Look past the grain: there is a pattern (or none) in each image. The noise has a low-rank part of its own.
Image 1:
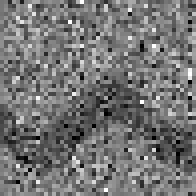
a wavy band
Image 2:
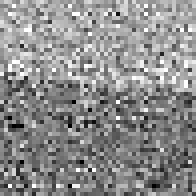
a sharp edge
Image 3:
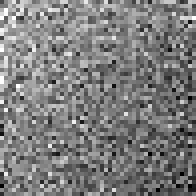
a smooth slope
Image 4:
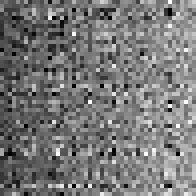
a smooth slope
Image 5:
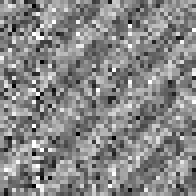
diagonal stripes
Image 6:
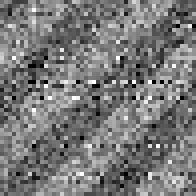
diagonal stripes
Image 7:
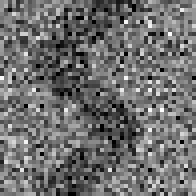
a wavy band
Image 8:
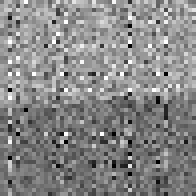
a sharp edge
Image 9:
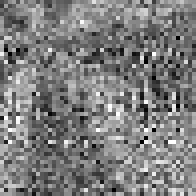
spokes from one point
